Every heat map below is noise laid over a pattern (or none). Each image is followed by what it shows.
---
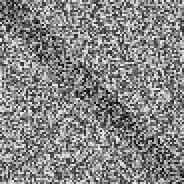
a diagonal band
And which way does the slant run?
top left to bottom right
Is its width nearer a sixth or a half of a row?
a sixth
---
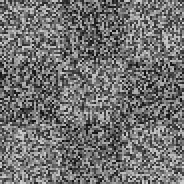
a checkerboard
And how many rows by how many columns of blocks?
3 by 3
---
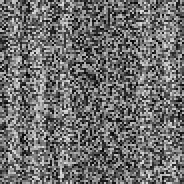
bands of columns
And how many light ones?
5
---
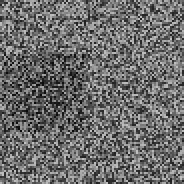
one block
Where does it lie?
middle left
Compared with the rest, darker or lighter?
darker
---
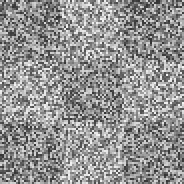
a checkerboard
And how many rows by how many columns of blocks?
3 by 3
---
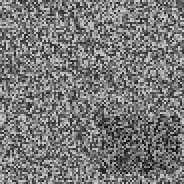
one block
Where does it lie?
bottom right
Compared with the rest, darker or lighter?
darker
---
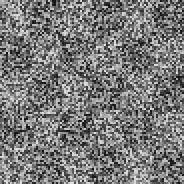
a checkerboard
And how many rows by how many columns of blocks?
5 by 6
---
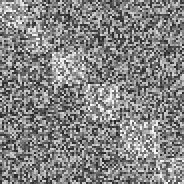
blocks along the diagonal
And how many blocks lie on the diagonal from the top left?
6
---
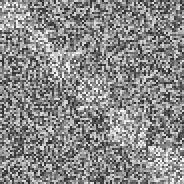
blocks along the diagonal
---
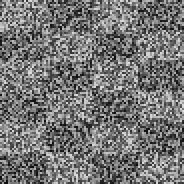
a checkerboard
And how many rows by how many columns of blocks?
6 by 4
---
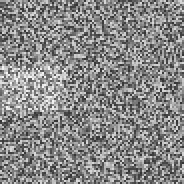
one block
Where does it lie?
middle left
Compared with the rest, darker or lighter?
lighter
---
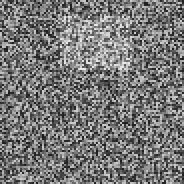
one block
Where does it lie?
top middle
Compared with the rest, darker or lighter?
lighter
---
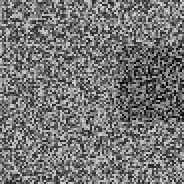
one block
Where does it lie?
middle right
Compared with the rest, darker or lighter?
darker
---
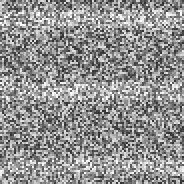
bands of rows
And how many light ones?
3
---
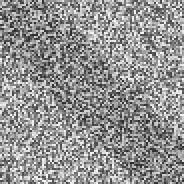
a diagonal band
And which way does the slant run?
top left to bottom right
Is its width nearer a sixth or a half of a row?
a half
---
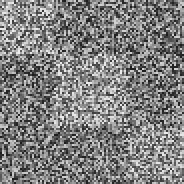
blocks along the diagonal
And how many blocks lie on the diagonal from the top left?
3
